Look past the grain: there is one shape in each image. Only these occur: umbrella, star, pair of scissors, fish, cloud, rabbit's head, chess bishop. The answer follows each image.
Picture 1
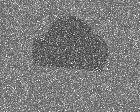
cloud
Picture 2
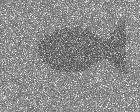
fish
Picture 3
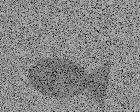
fish
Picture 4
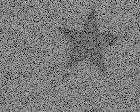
star
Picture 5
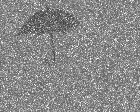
umbrella
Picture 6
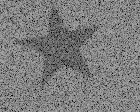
star
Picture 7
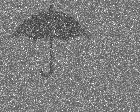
umbrella
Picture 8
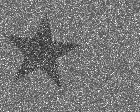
star
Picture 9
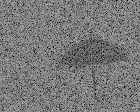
umbrella
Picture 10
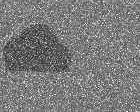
cloud
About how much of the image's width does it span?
half
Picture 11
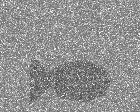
fish
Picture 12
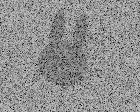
rabbit's head
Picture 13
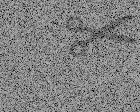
pair of scissors
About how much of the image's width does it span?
half
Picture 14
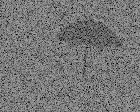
umbrella
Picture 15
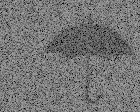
umbrella
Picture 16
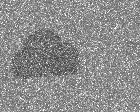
cloud
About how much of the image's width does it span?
half
